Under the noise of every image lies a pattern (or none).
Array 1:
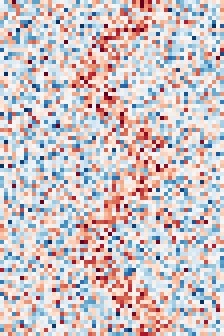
a wavy band
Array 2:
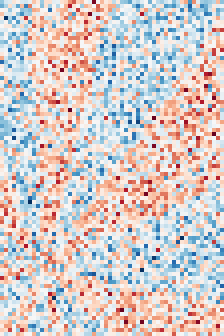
spokes from one point
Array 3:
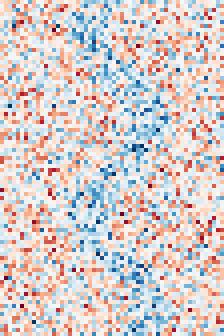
a wavy band
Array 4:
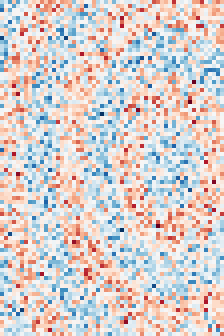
rings round one point
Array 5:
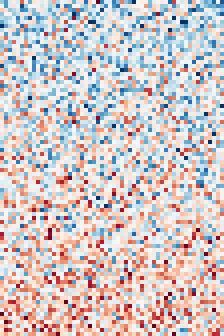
a smooth slope
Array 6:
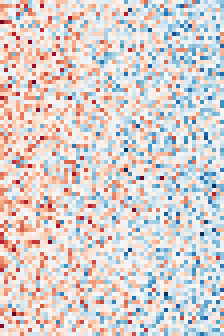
a smooth slope
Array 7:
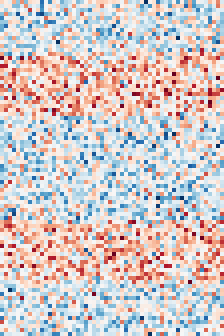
horizontal stripes
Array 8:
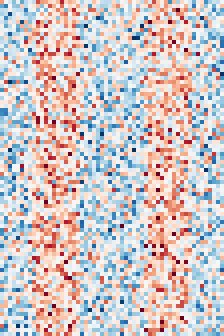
vertical stripes
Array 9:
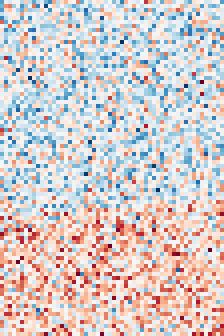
a sharp edge
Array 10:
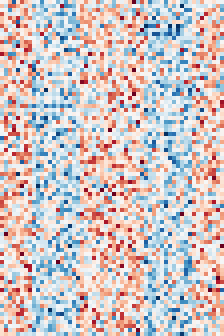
vertical stripes
